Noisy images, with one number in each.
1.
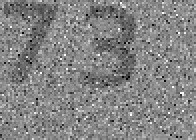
73
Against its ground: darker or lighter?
darker
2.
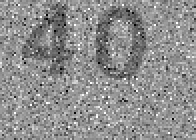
40
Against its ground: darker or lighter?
darker
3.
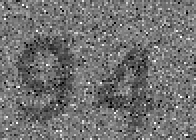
94
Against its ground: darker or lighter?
darker
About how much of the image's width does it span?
two thirds
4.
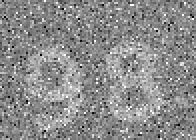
98
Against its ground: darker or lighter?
lighter
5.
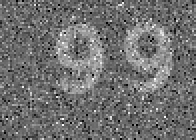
99
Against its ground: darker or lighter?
lighter
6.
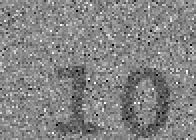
10
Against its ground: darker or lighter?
darker
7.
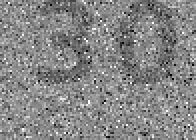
30
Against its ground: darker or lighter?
darker
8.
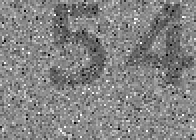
54
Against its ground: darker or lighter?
darker
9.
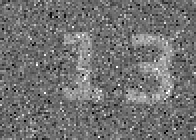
13
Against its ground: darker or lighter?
lighter
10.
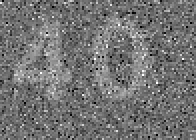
40
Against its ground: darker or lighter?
lighter
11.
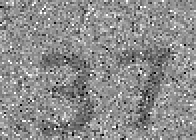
37
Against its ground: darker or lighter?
darker
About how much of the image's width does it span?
two thirds
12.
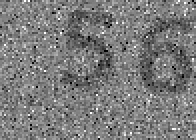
56
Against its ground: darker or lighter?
darker
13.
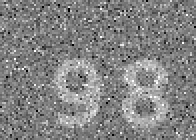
98
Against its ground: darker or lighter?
lighter
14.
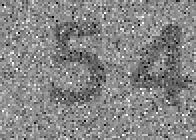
54
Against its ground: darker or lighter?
darker
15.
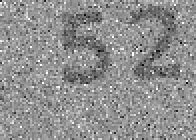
52
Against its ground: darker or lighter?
darker
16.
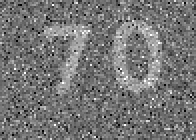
70
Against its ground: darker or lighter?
lighter
